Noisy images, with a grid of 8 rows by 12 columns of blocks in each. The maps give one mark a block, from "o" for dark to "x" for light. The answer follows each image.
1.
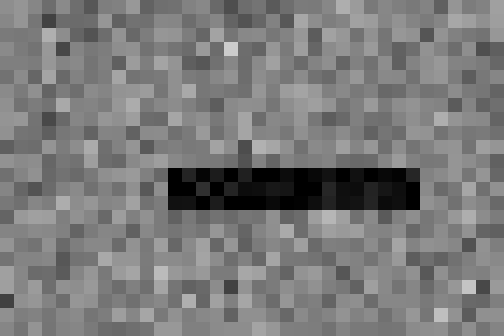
x x x x x x x x x x x x
x x x x x x x x x x x x
x x x x x x x x x x x x
x x x x x x x x x x x x
x x x x o o o o o o x x
x x x x x x x x x x x x
x x x x x x x x x x x x
x x x x x x x x x x x x
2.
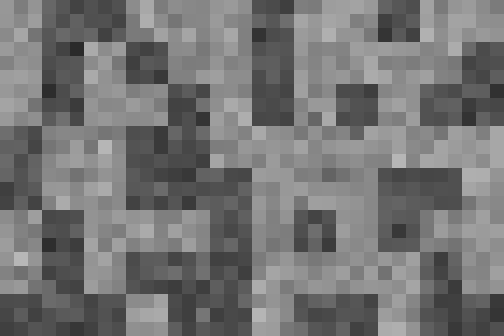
x o o x x x o x x o x x
x o x o x x o x x x x o
x o x x o x o x o x o o
o x x o o x x x x x x x
o x x o o o x x x o o x
x o x x x o x o x o x x
x o x o o o x x x x o x
o o o x o o x o o x o o
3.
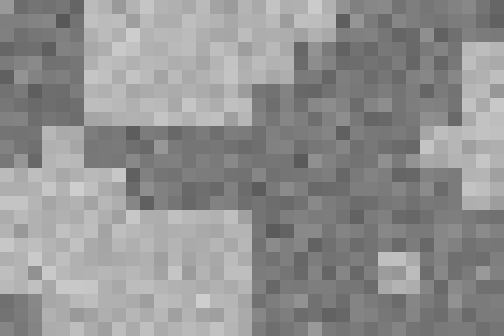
o o x x x x x x o o o o
o o x x x x x o o o o x
o o x x x x o o o o o x
o x o o o o o o o o x x
x x x o o o o o o o o x
x x x x x x o o o o o o
x x x x x x o o o x o o
o x x x x x o o o o o o
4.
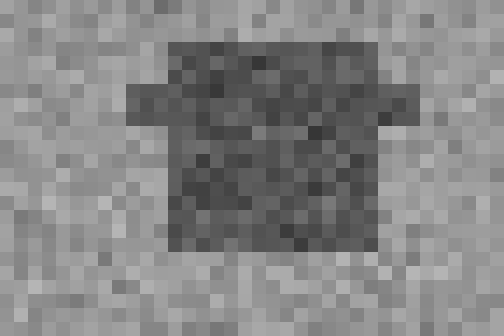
x x x x x x x x x x x x
x x x x o o o o o x x x
x x x o o o o o o o x x
x x x x o o o o o x x x
x x x x o o o o o x x x
x x x x o o o o o x x x
x x x x x x x x x x x x
x x x x x x x x x x x x
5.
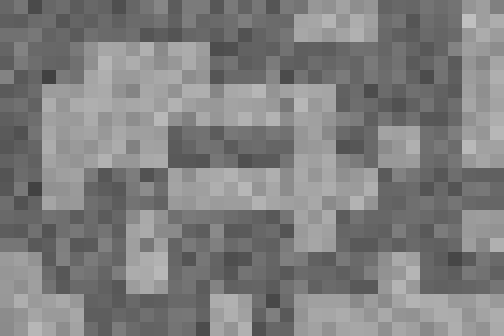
o o o o o o o x x o o x
o o x x x o o o o o o x
o x x x x x x x o o o x
o x x x o o o x o x o x
o x o o x x x x x o o o
o o o x o o o x o o o x
x o o x o o o o o x o o
x x o o o x o x x x x x
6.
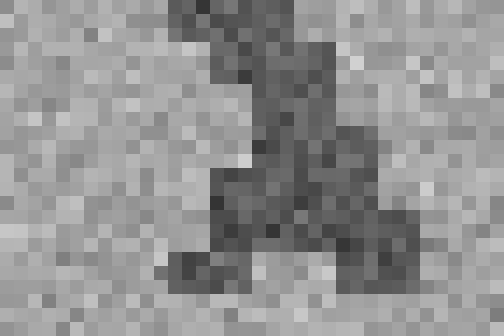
x x x x o o o x x x x x
x x x x x o o o x x x x
x x x x x x o o x x x x
x x x x x x o o o x x x
x x x x x o o o o x x x
x x x x x o o o o o x x
x x x x o o x x o o x x
x x x x x x x x x x x x
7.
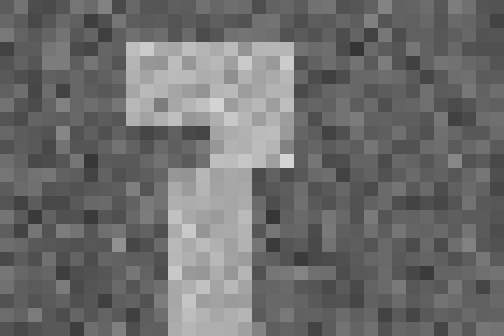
o o o o o o o o o o o o
o o o x x x x o o o o o
o o o x x x x o o o o o
o o o o o x x o o o o o
o o o o x x o o o o o o
o o o o x x o o o o o o
o o o o x x o o o o o o
o o o o x x o o o o o o
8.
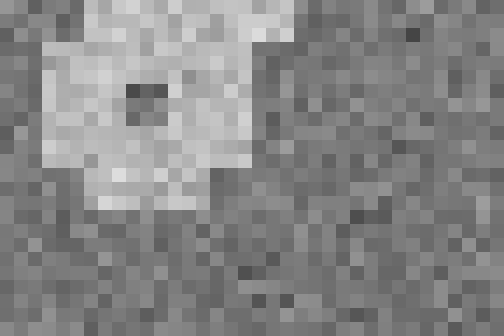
o o x x x x x o o o o o
o x x x x x o o o o o o
o x x o x x o o o o o o
o x x x x x o o o o o o
o o x x x o o o o o o o
o o o o o o o o o o o o
o o o o o o o o o o o o
o o o o o o o o o o o o
